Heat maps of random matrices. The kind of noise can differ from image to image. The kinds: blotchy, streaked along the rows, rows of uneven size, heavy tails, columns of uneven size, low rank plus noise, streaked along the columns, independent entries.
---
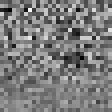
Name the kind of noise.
rows of uneven size
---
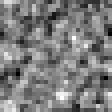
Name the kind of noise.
blotchy
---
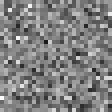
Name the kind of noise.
independent entries
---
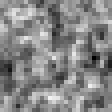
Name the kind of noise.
blotchy
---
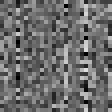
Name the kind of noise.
columns of uneven size
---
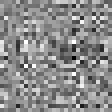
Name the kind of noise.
low rank plus noise
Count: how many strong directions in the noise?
three or four
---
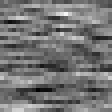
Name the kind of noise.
streaked along the rows
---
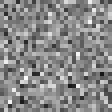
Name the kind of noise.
independent entries
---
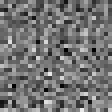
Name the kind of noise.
low rank plus noise
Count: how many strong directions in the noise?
three or four
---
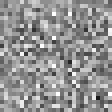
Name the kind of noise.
low rank plus noise
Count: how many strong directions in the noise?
five to eight
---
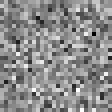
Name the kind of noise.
independent entries
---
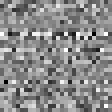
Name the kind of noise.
rows of uneven size
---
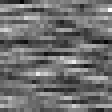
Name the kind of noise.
streaked along the rows
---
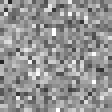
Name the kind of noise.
independent entries
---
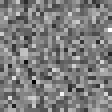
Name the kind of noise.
independent entries
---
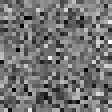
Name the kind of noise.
independent entries
